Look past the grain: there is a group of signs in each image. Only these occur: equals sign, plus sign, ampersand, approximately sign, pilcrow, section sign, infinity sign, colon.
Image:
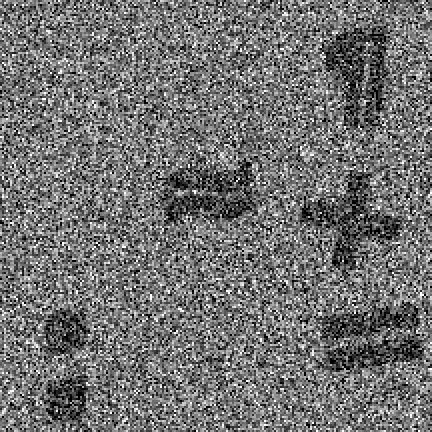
top right: pilcrow; centre: approximately sign; middle right: plus sign; bottom left: colon; bottom right: equals sign
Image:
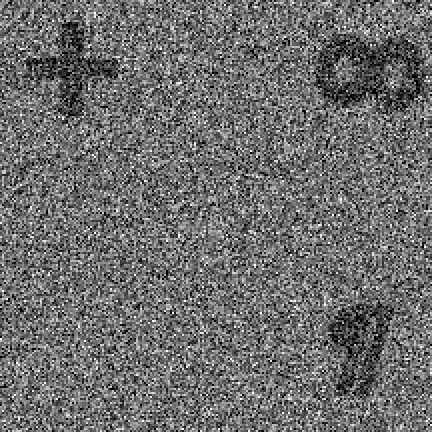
top left: plus sign; top right: infinity sign; bottom right: pilcrow
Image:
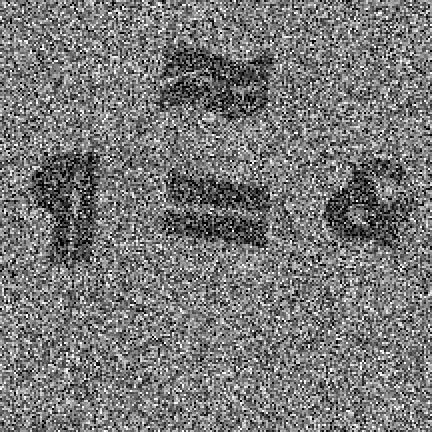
top middle: approximately sign; middle left: pilcrow; centre: equals sign; middle right: ampersand
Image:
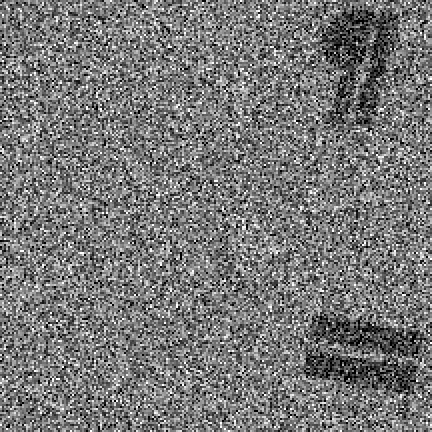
top right: pilcrow; bottom right: equals sign
